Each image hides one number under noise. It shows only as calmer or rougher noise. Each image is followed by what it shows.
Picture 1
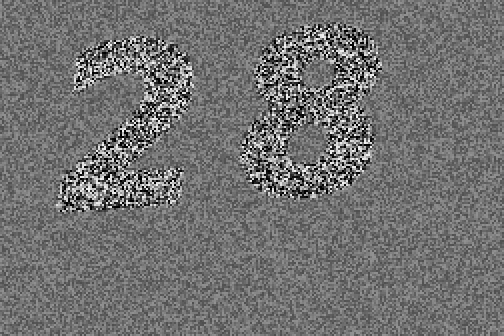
28
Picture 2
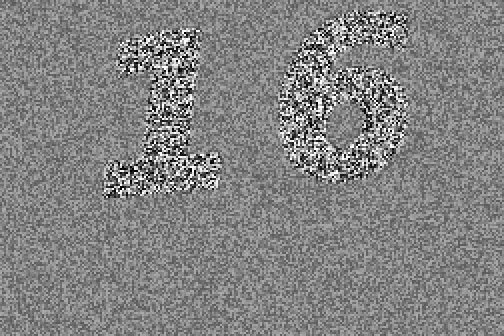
16
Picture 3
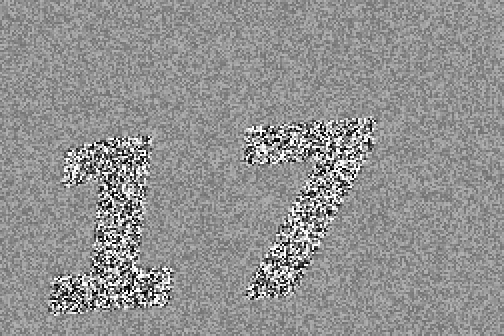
17
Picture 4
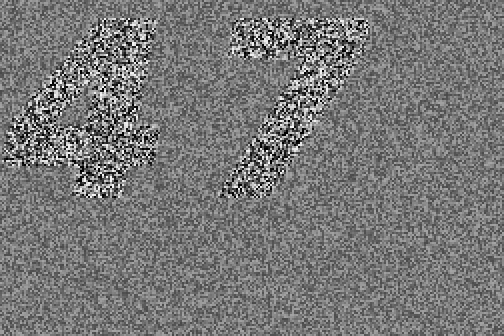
47
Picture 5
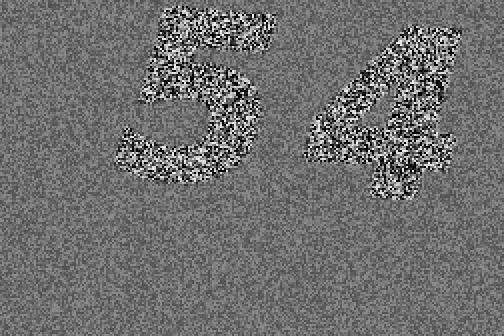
54
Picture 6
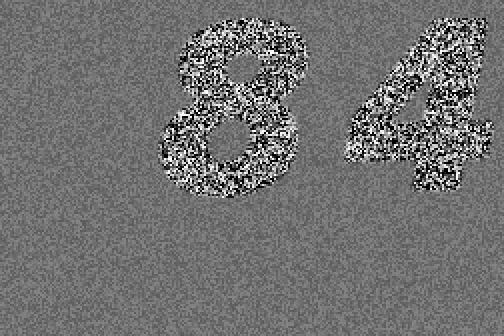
84
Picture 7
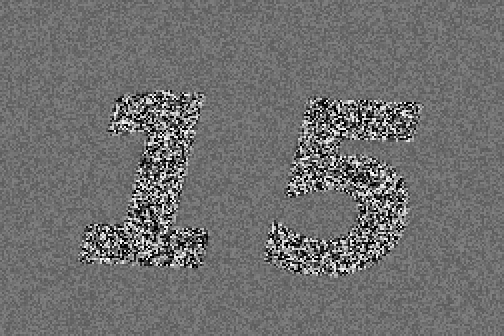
15
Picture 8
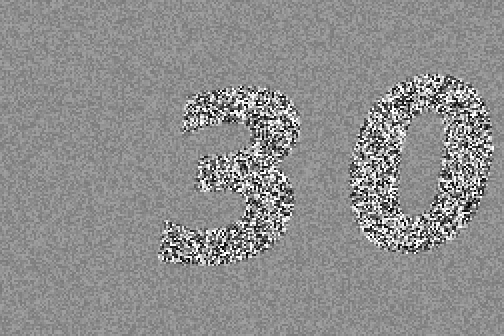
30
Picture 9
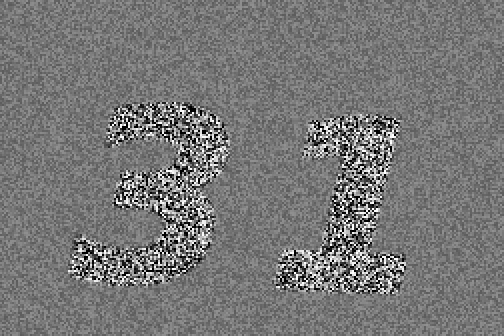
31
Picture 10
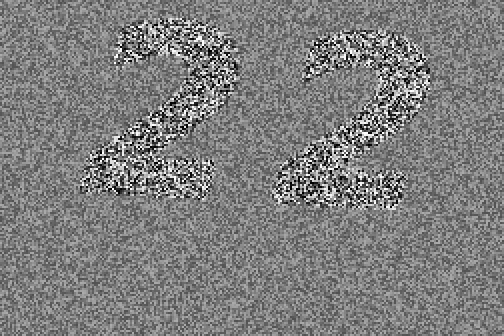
22
